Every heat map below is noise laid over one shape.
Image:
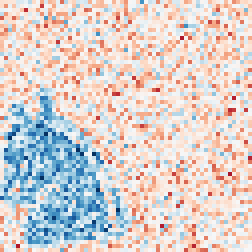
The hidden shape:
chess knight
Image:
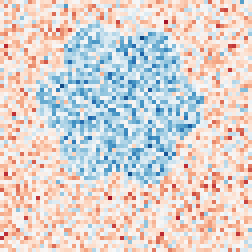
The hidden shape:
flower
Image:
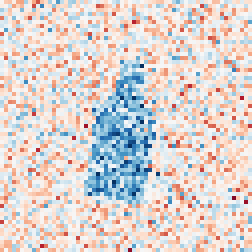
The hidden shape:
bottle
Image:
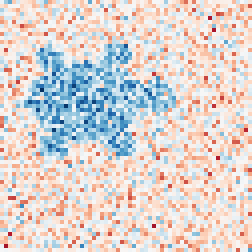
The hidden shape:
turtle
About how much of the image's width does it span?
two thirds
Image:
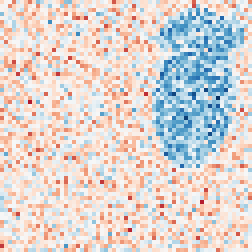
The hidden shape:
footprint
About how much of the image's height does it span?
two thirds
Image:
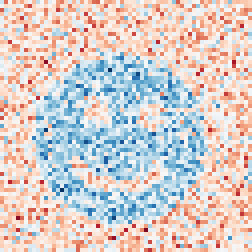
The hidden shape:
smiling face
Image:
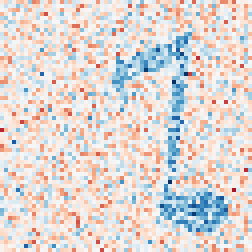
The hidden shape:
musical note
